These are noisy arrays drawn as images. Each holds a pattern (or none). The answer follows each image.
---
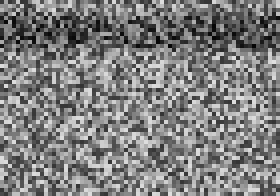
one horizontal stripe
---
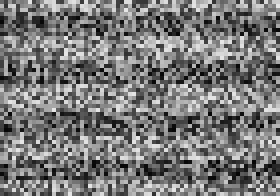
horizontal stripes
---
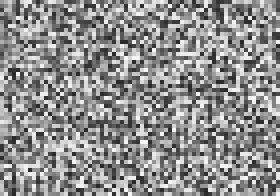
only noise
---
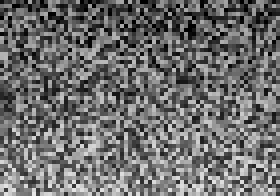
a smooth slope
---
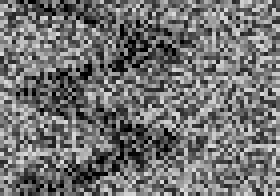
a wavy band
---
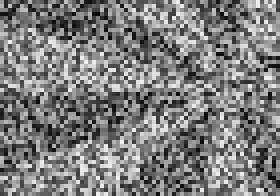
spokes from one point
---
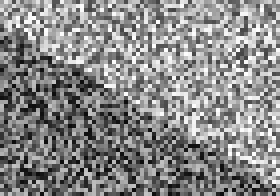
a sharp edge
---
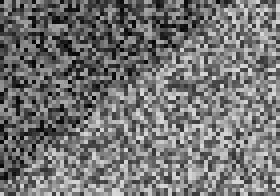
a sharp edge
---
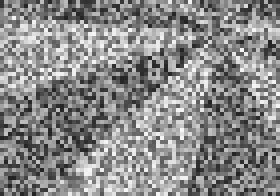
spokes from one point
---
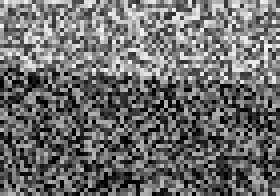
a sharp edge
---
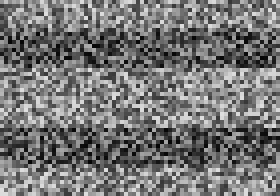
horizontal stripes
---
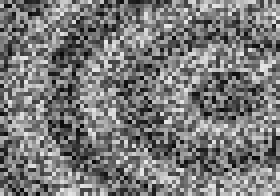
rings round one point
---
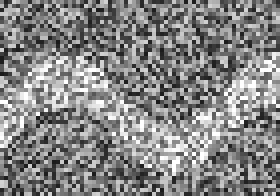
a wavy band
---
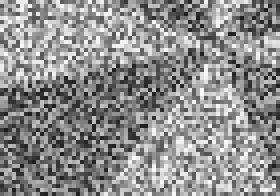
spokes from one point
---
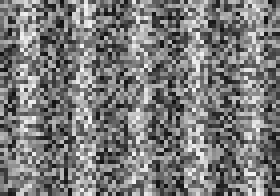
vertical stripes
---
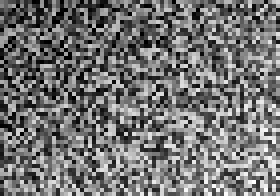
a smooth slope
